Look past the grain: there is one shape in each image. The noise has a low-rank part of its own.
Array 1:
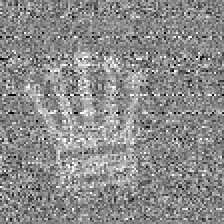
chess queen
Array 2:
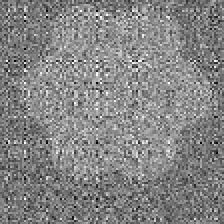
flower
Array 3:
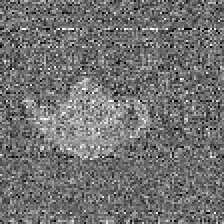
teapot
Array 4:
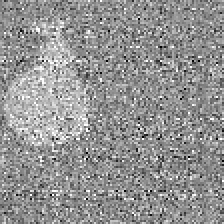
pear
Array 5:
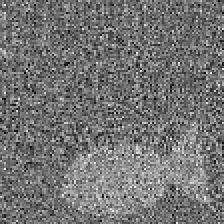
fish
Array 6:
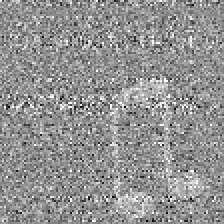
pair of musical notes
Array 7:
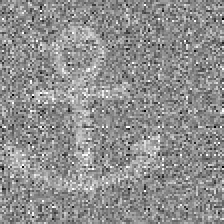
anchor
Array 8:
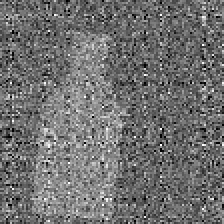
bottle
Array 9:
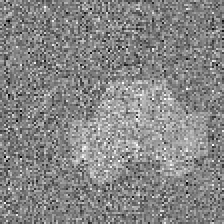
car
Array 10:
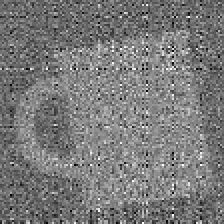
cup
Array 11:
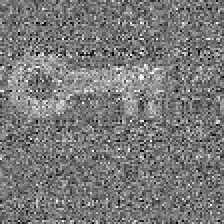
key
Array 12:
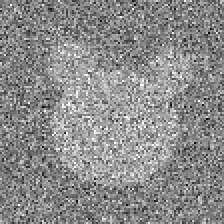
bear's head
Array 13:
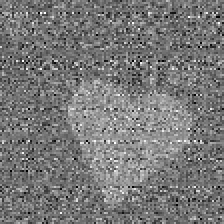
heart
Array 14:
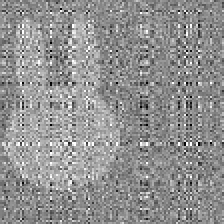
rabbit's head
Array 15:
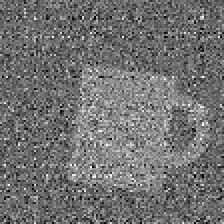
cup
